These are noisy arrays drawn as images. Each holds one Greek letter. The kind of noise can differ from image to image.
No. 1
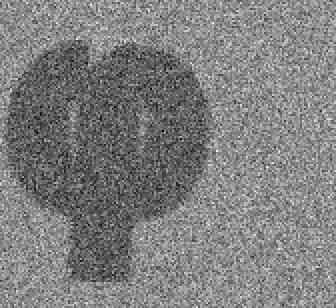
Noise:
independent entries
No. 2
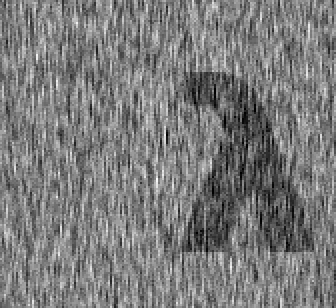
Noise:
streaked along the columns
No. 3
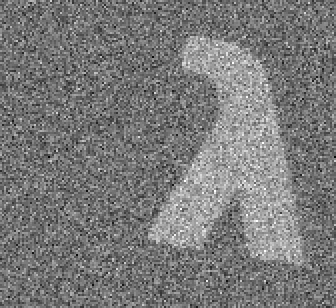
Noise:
independent entries
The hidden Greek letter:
lambda
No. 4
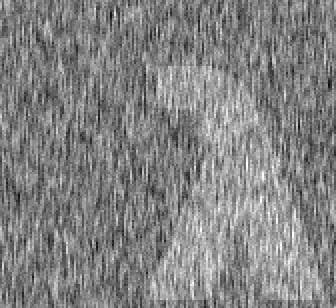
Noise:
streaked along the columns
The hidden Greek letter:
lambda
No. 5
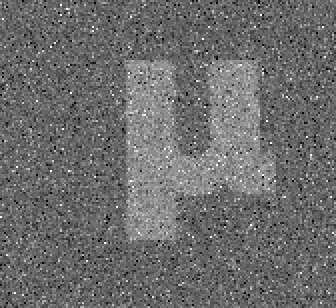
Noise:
heavy tails
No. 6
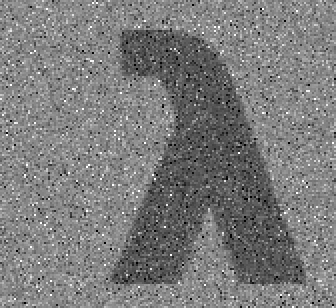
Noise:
heavy tails
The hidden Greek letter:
lambda
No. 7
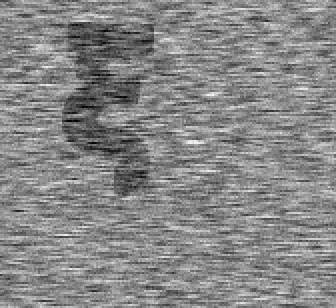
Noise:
streaked along the rows
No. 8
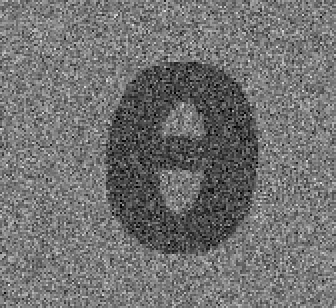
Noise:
independent entries
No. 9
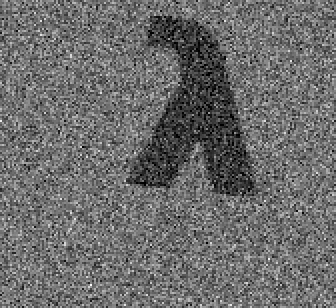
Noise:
independent entries
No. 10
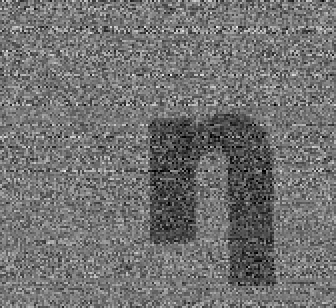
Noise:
rows of uneven size
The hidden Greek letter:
eta
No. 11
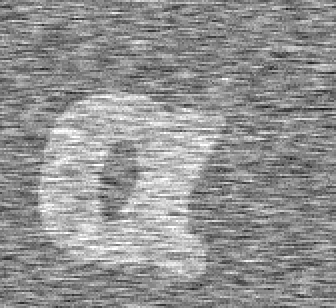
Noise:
streaked along the rows
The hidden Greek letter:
alpha
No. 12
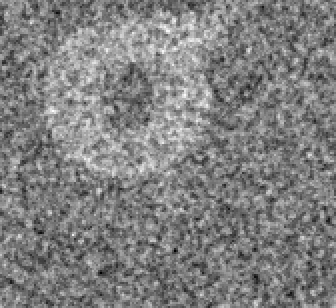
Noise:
blotchy
